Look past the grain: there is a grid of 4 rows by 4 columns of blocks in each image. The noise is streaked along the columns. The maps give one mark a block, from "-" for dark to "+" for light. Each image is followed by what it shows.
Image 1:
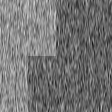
++--
++--
+---
+---
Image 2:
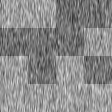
++--
---+
+-+-
++++
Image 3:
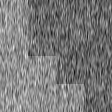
+---
+---
++--
+++-
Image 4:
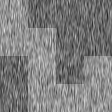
+---
++--
-+-+
-+++
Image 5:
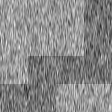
+++-
+++-
+---
--++
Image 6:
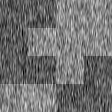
--++
-+++
--+-
++--
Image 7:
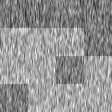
----
+++-
++-+
-+++
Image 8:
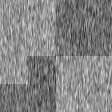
++--
++--
+-++
--++
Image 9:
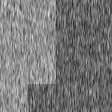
++--
++--
++--
+---
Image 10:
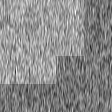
+++-
+++-
++--
----
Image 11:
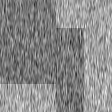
--++
---+
---+
++-+
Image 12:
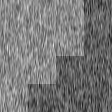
+++-
+++-
++--
+---
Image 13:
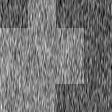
-+--
+++-
+++-
++--
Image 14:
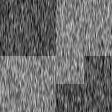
--++
--++
+++-
++--
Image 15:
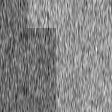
-+++
--++
--++
--++
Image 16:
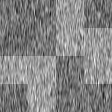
--+-
--++
++-+
-+--
